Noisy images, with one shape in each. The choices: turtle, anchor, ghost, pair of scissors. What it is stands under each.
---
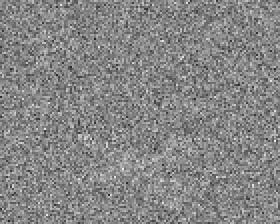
pair of scissors
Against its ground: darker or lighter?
lighter
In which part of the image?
bottom middle
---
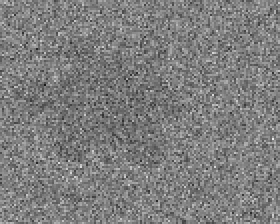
turtle
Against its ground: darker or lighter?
darker
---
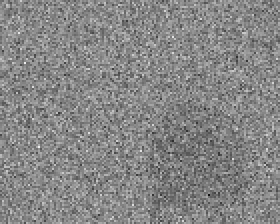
ghost
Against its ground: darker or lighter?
darker
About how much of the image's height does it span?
half
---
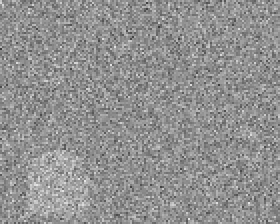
ghost
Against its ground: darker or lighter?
lighter
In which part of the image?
bottom left
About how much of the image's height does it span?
a third
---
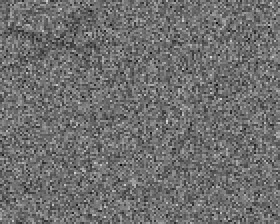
pair of scissors
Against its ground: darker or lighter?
darker
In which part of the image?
top left
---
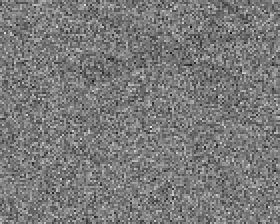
pair of scissors
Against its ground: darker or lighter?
darker
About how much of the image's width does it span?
two thirds
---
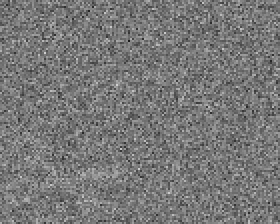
pair of scissors
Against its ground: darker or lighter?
lighter
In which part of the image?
bottom left
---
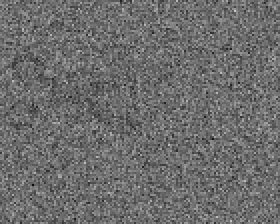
pair of scissors
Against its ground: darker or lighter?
darker
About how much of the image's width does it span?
half
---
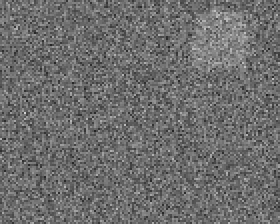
ghost
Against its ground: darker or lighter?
lighter
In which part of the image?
top right
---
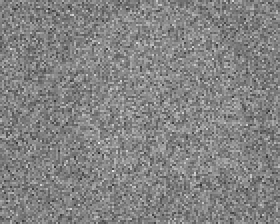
ghost
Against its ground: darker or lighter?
lighter
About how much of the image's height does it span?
nearly all
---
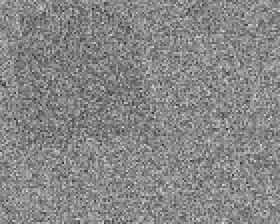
ghost
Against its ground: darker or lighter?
darker
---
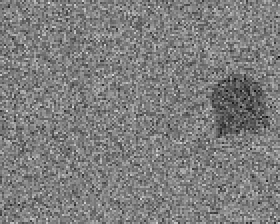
ghost
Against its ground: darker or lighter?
darker
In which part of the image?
middle right
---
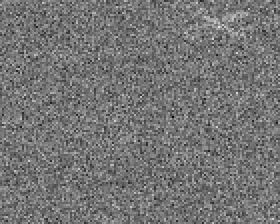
pair of scissors
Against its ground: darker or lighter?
lighter
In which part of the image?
top right
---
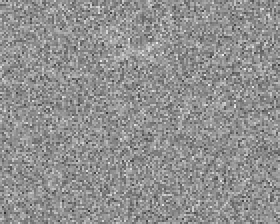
pair of scissors
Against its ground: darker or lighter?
lighter
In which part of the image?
top middle
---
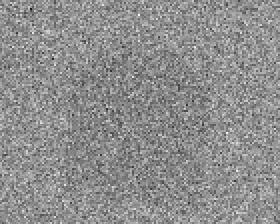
ghost
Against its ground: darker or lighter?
darker
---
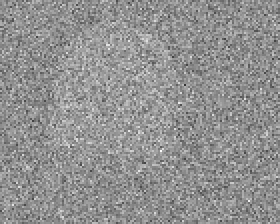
ghost
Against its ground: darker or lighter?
lighter
